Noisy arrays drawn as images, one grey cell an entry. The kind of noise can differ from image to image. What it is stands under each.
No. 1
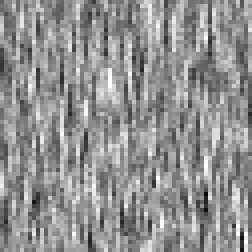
streaked along the columns
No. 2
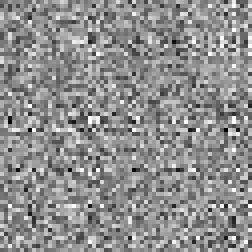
low rank plus noise
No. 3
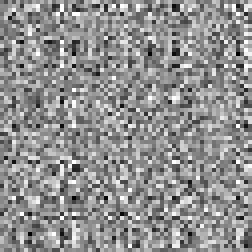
low rank plus noise
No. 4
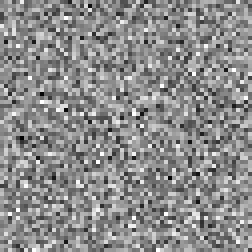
independent entries
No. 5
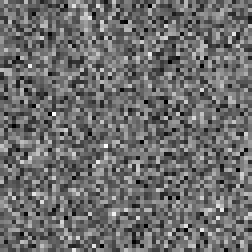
independent entries
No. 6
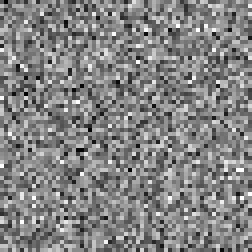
independent entries
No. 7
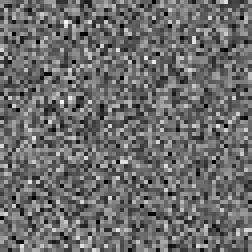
independent entries
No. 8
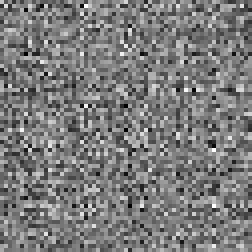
low rank plus noise
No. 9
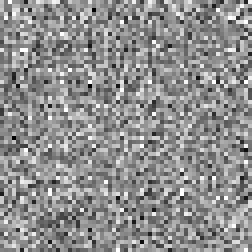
low rank plus noise
